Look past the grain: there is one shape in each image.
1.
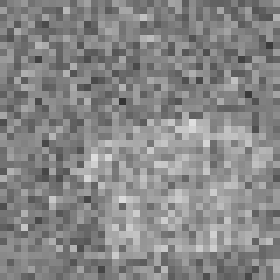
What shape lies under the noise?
telephone
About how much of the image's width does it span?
two thirds
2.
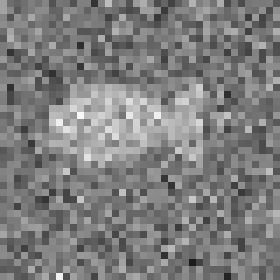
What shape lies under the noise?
fish
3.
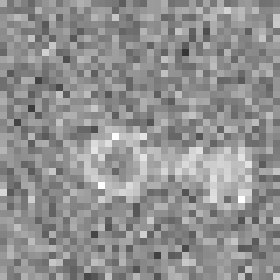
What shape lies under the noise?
key
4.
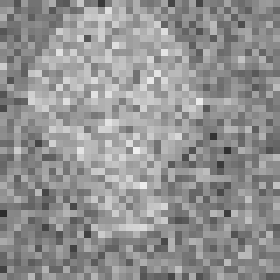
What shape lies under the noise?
light bulb
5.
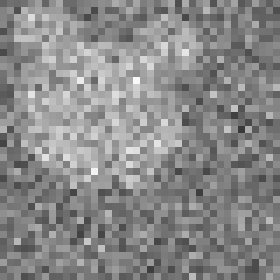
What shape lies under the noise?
bear's head
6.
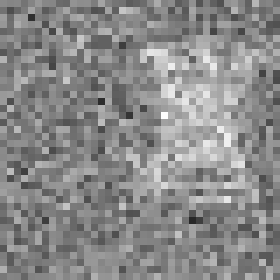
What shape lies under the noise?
chess rook
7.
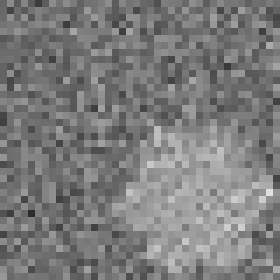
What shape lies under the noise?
flower
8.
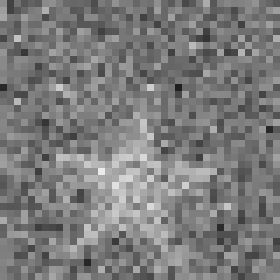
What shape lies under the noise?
star
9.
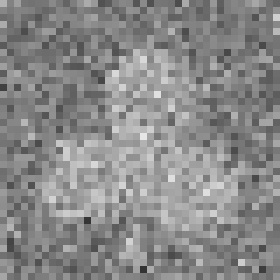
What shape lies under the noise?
club
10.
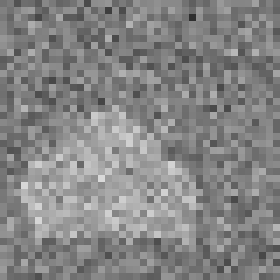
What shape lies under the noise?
cloud
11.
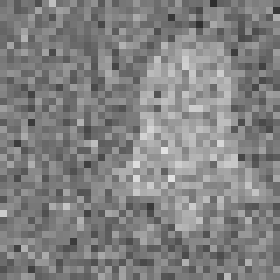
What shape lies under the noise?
bell
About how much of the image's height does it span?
two thirds
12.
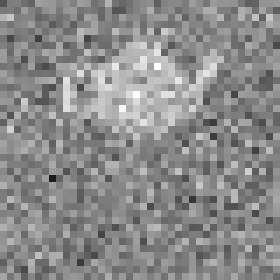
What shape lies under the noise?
teapot
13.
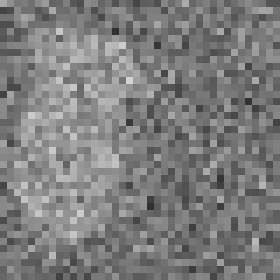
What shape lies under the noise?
footprint
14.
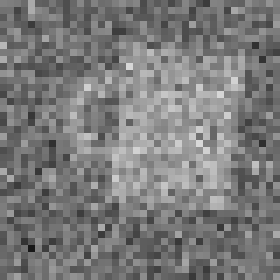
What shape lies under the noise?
cup
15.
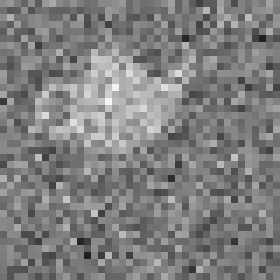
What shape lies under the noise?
teapot
